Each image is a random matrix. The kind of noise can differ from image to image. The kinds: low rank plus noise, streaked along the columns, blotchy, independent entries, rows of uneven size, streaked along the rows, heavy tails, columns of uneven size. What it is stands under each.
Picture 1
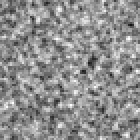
blotchy
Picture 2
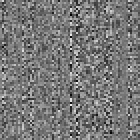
columns of uneven size
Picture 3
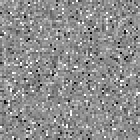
heavy tails
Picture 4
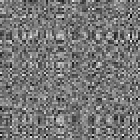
low rank plus noise
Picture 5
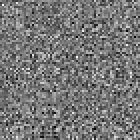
low rank plus noise
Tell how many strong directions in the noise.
five to eight
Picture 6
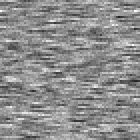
streaked along the rows
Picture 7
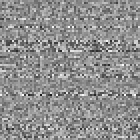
rows of uneven size
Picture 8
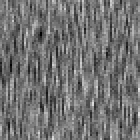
streaked along the columns
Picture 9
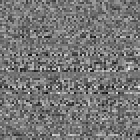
rows of uneven size
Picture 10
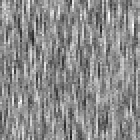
streaked along the columns
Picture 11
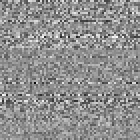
rows of uneven size
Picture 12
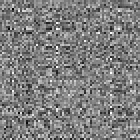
low rank plus noise
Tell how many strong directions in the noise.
three or four
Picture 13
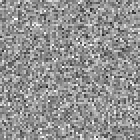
independent entries
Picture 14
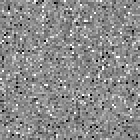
heavy tails
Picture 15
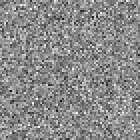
independent entries
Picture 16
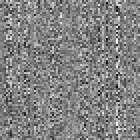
columns of uneven size
